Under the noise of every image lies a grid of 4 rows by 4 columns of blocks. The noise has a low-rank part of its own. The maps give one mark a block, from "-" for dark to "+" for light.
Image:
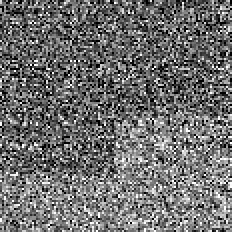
- - - -
- - - -
- - + +
+ + + +
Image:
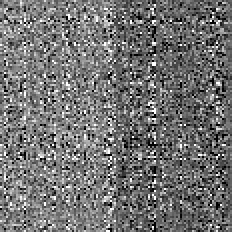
+ + - -
+ + - -
+ + - -
+ + - -
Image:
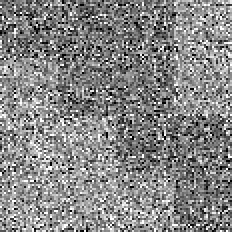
- - - +
+ - - +
+ + - -
+ + + -
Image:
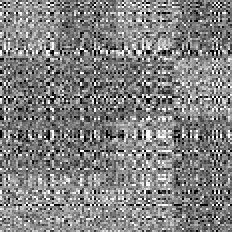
+ - + -
- - - +
- - + -
+ + + -
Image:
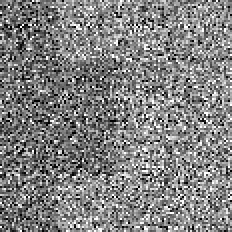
- + + +
- - + +
- - + +
- + + +
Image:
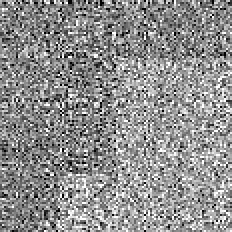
- - - -
- - + +
- - + +
- + + +
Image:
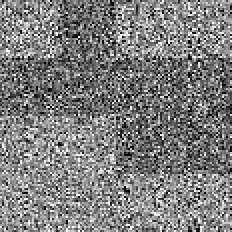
+ - + +
- - - -
+ + - -
+ + + +
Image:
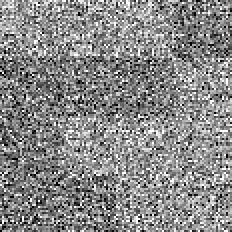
+ + + -
- - - +
- + + +
- - + +
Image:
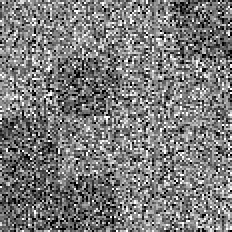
+ + + -
+ - + +
- + + +
- - + +
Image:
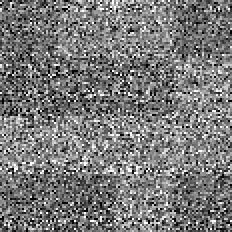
- + + -
- - - +
+ + + +
- - + -
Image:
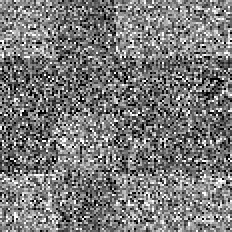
+ - + +
- - - -
- + - -
+ - + +
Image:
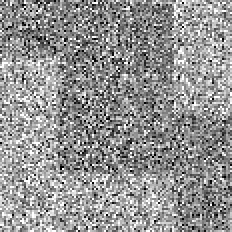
- - - +
+ - - +
+ - - -
+ + + -
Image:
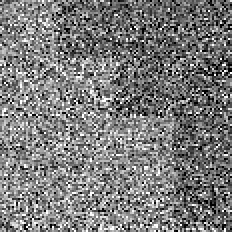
+ - - -
+ + - -
+ + + -
+ + + -
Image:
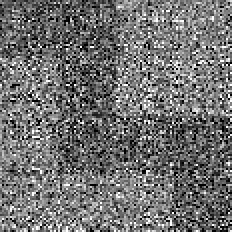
- - + +
+ - + +
+ - - -
+ + + -
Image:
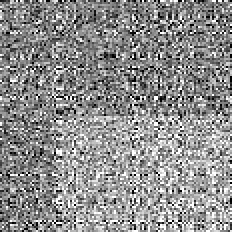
- - - -
- - - -
- + + +
- + + +
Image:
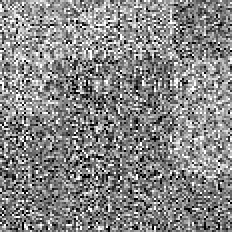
+ + + -
+ - - +
- - - +
- - - -
